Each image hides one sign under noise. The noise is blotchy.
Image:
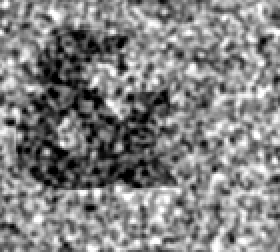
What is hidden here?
dark ampersand
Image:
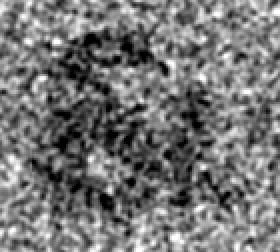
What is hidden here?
dark ampersand
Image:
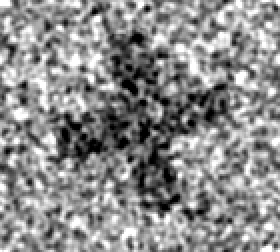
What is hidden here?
dark plus sign
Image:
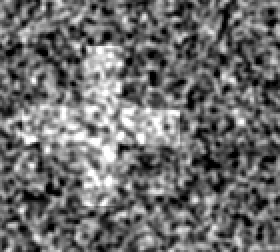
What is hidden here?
light plus sign
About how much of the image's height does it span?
two thirds
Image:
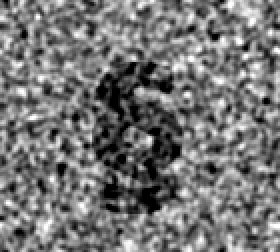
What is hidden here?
dark section sign
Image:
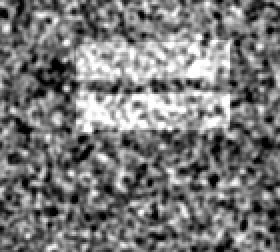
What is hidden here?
light equals sign
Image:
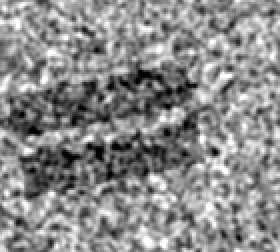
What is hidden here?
dark equals sign
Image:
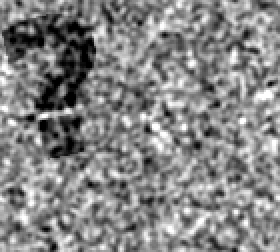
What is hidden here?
dark question mark
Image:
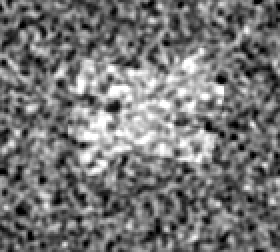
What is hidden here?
light not-equal sign
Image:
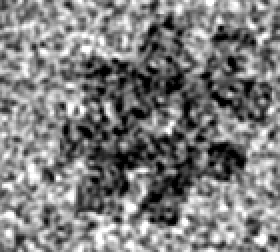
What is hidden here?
dark hash sign
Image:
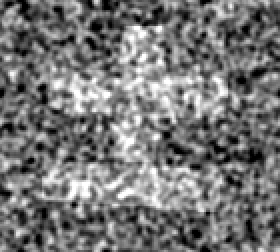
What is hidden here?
light plus-minus sign
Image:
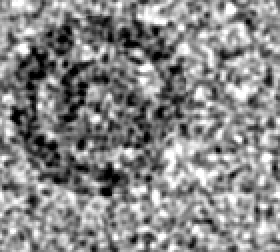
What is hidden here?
dark at sign
